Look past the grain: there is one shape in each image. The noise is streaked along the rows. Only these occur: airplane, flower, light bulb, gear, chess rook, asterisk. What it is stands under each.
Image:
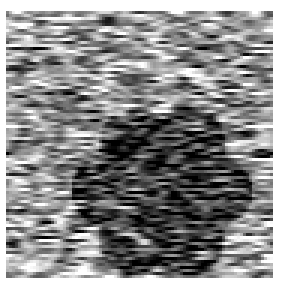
flower
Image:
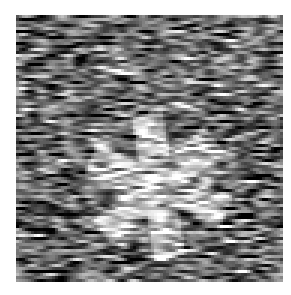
asterisk
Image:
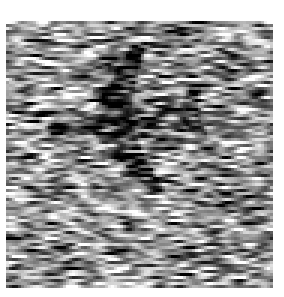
airplane
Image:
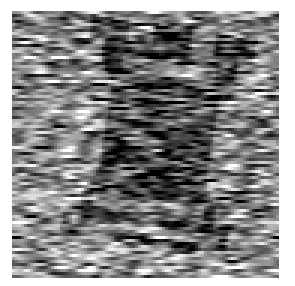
chess rook
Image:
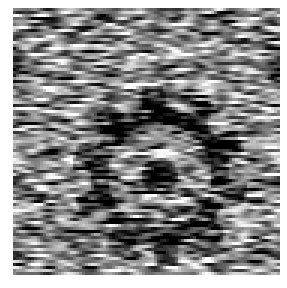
gear
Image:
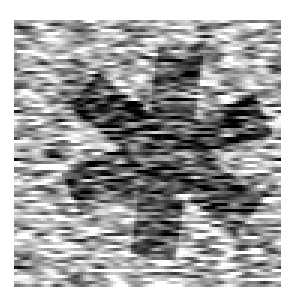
asterisk
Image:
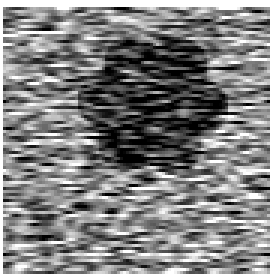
flower
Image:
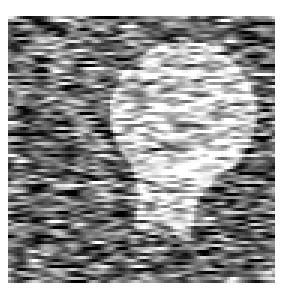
light bulb
